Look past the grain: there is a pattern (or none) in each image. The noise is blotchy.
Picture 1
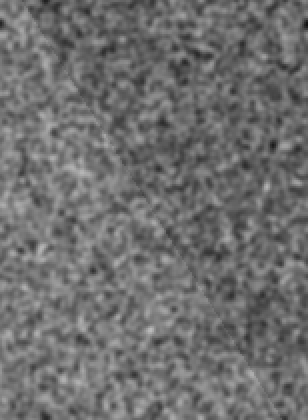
a sharp edge
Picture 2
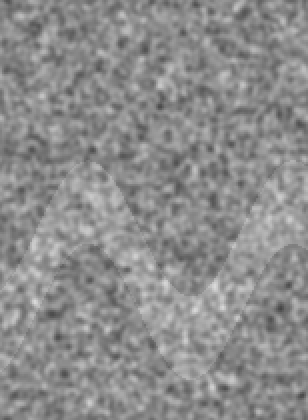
a wavy band
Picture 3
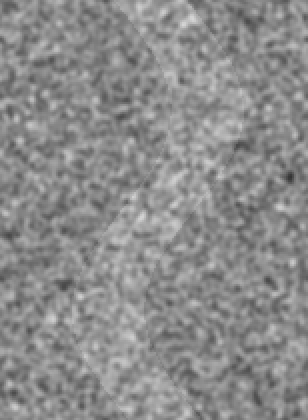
a wavy band
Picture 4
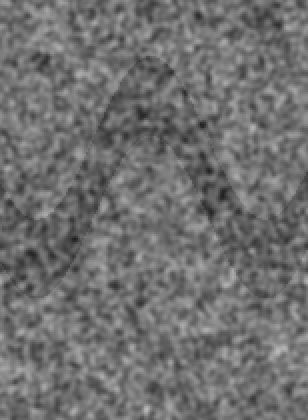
a wavy band
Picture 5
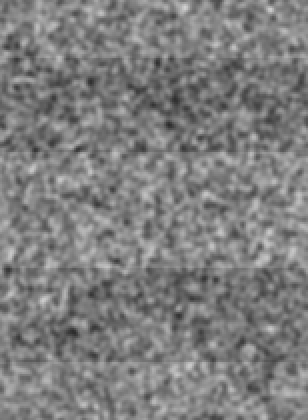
horizontal stripes
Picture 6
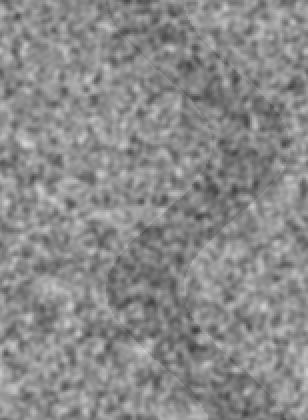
a wavy band
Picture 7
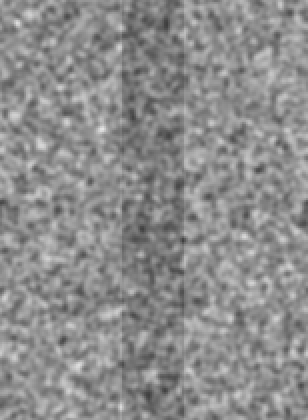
one vertical stripe
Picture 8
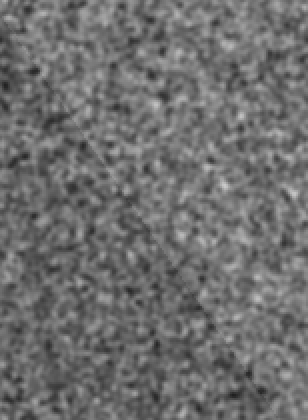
a sharp edge
